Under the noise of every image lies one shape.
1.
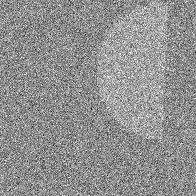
half disc
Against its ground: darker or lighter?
lighter
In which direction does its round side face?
left
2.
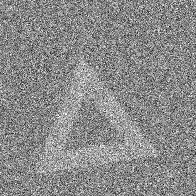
triangle frame
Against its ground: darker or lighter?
lighter
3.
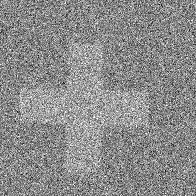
cross
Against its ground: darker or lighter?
lighter
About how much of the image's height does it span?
two thirds
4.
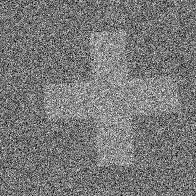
cross
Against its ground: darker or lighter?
lighter
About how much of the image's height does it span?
two thirds
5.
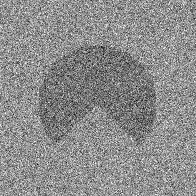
disc with a wedge cut out
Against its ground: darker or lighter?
darker
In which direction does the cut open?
down
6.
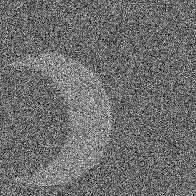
crescent
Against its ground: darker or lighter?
lighter
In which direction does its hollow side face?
left
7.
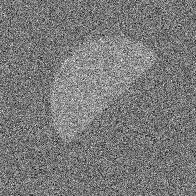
half disc
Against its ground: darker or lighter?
lighter
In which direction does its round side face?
up and left
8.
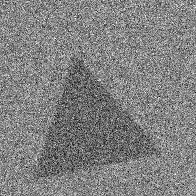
triangle
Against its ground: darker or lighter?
darker
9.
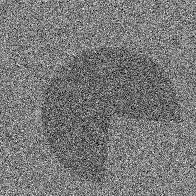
disc with a wedge cut out
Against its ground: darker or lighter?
darker
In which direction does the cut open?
down and right
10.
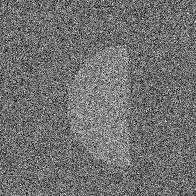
half disc
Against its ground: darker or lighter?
lighter
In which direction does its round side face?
left
